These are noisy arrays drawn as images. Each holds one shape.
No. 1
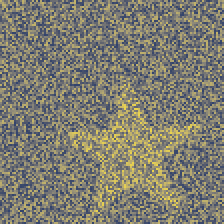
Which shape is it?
star
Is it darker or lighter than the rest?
lighter
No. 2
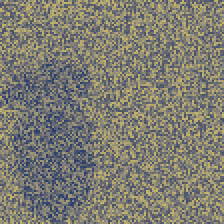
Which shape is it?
footprint
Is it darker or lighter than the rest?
darker
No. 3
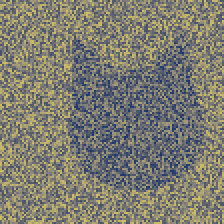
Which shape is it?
cat's head
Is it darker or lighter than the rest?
darker
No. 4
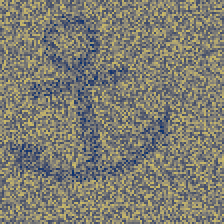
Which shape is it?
anchor
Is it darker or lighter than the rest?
darker
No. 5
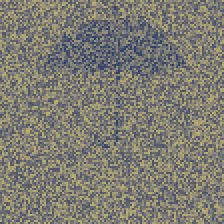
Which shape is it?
umbrella
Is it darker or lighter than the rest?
darker
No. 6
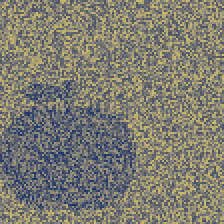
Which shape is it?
apple
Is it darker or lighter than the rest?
darker
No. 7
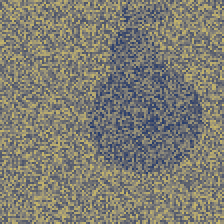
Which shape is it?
pear
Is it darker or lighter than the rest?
darker
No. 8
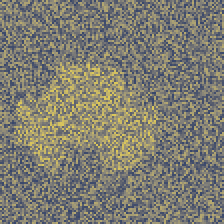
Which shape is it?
car
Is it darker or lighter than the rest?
lighter
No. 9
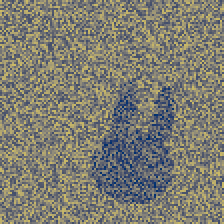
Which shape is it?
rabbit's head
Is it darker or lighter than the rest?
darker
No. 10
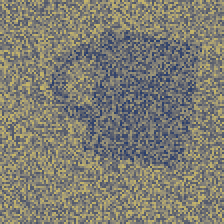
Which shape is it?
cup
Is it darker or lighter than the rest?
darker
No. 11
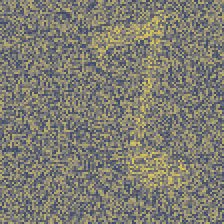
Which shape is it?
musical note
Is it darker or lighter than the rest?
lighter
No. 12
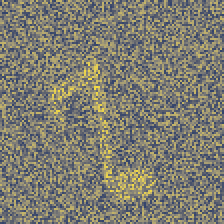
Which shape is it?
musical note
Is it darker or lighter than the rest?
lighter
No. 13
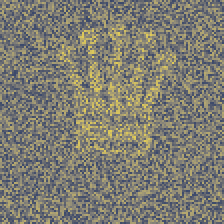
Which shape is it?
chess queen
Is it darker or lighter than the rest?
lighter
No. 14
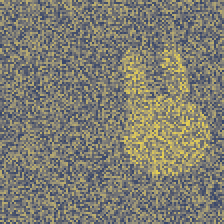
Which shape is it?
rabbit's head
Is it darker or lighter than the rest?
lighter
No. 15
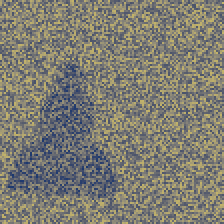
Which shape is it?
chess pawn
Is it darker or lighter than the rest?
darker
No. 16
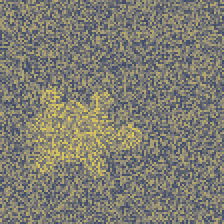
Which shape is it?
turtle
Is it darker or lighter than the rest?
lighter
